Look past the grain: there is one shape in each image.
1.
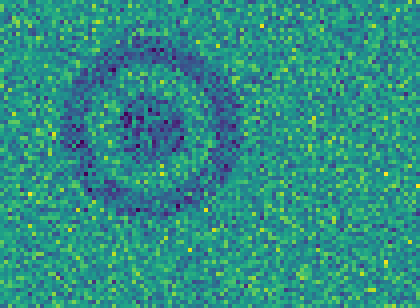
bullseye
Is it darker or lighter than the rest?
darker
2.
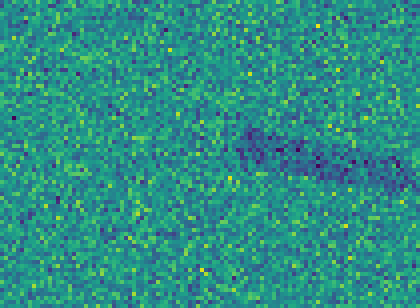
bar
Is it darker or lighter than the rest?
darker
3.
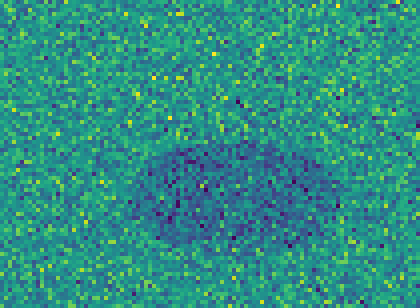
ellipse
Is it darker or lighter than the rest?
darker
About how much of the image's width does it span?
half
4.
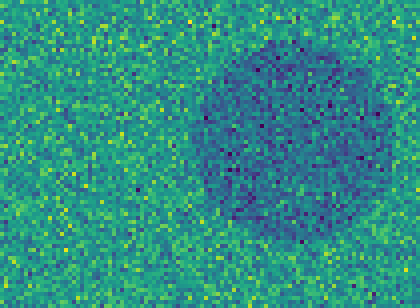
disc
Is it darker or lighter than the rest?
darker
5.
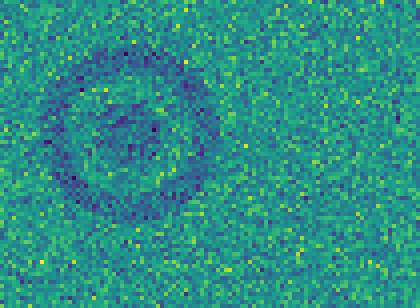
bullseye
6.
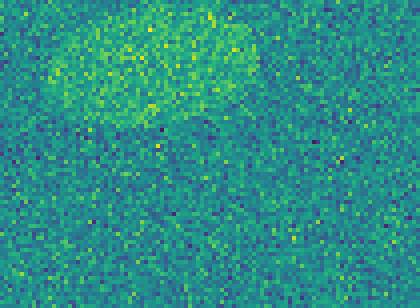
ellipse
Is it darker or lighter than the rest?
lighter
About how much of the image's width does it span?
half
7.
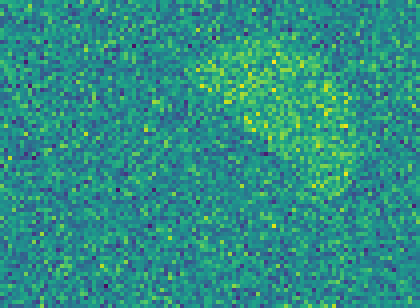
half disc
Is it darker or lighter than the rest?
lighter
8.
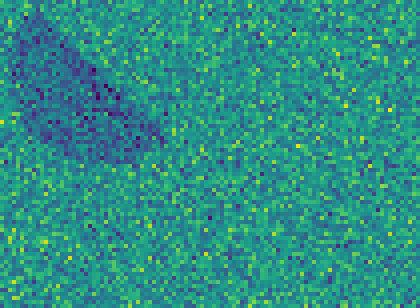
half disc
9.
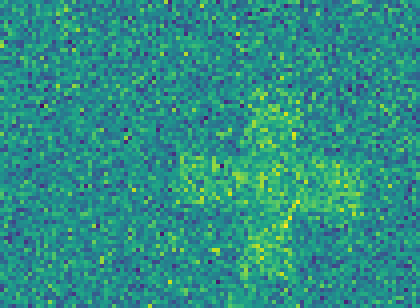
cross
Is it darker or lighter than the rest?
lighter
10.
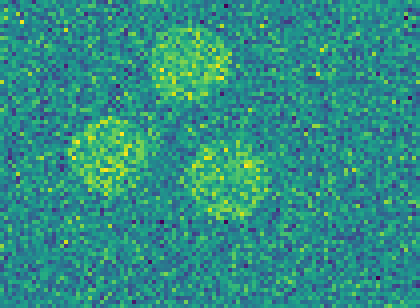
three dots
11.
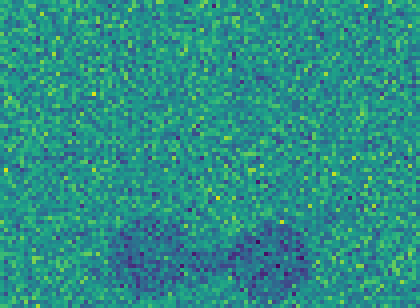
dumbbell
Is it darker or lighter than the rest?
darker
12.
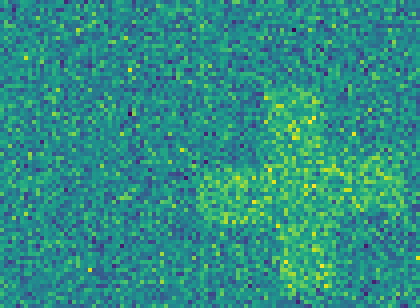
cross
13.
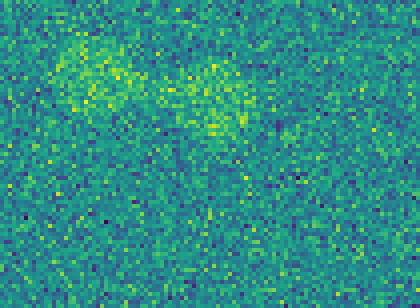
dumbbell
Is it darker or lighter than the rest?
lighter
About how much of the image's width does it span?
half
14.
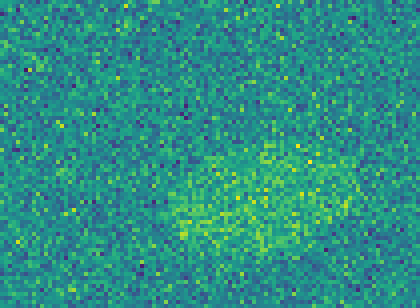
ellipse
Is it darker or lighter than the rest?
lighter
